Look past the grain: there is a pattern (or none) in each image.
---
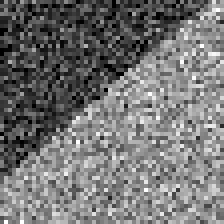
a sharp edge
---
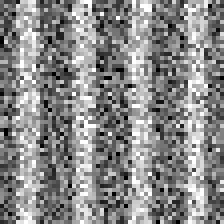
vertical stripes
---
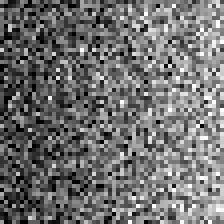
a smooth slope
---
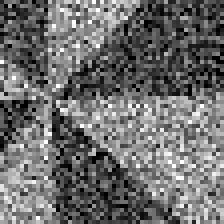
spokes from one point
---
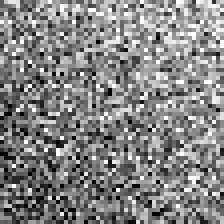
a smooth slope
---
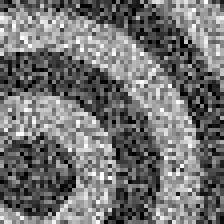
rings round one point
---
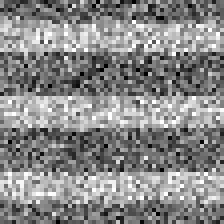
horizontal stripes
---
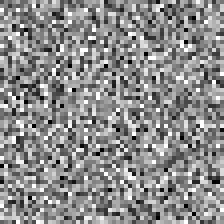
only noise
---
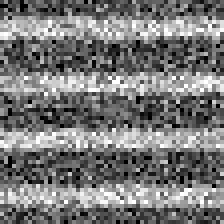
horizontal stripes
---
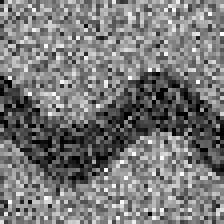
a wavy band
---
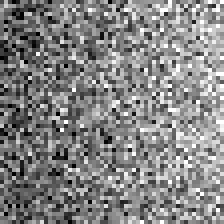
a smooth slope
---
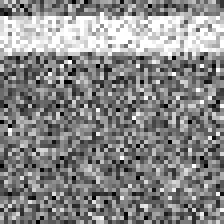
one horizontal stripe
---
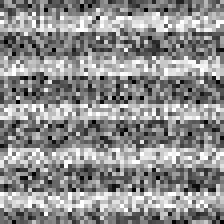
horizontal stripes
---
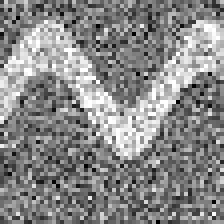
a wavy band
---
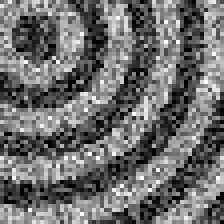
rings round one point
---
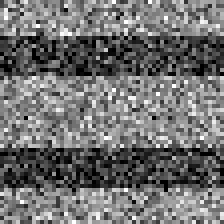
horizontal stripes
